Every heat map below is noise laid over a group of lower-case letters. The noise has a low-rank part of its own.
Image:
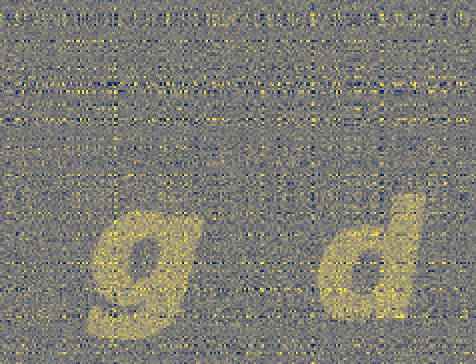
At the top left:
nothing
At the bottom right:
d
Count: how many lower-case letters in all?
2
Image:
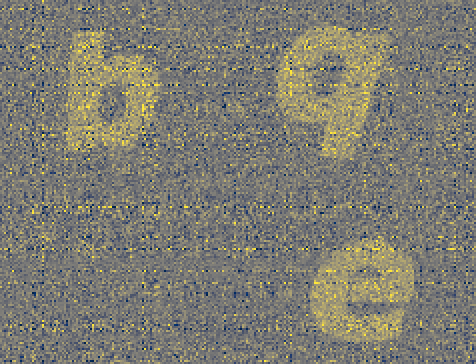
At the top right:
q
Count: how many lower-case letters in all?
3
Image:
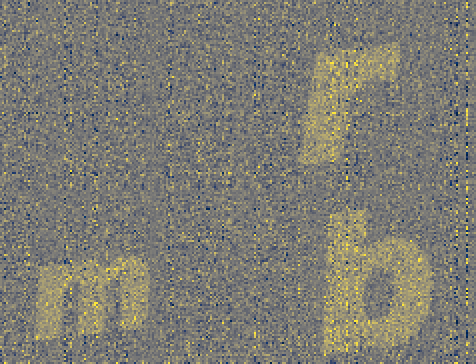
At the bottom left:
m
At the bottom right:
b
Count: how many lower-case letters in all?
3
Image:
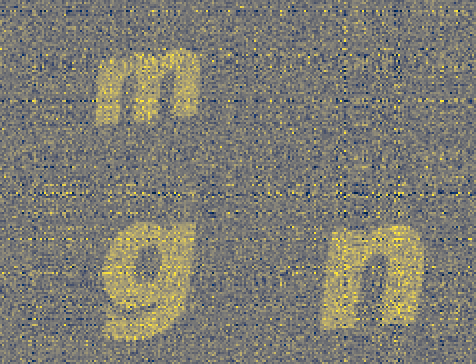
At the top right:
nothing
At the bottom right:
n
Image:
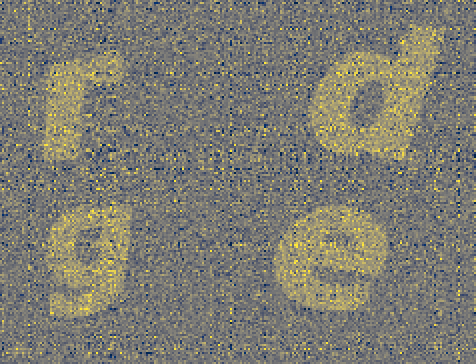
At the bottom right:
e
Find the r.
top left
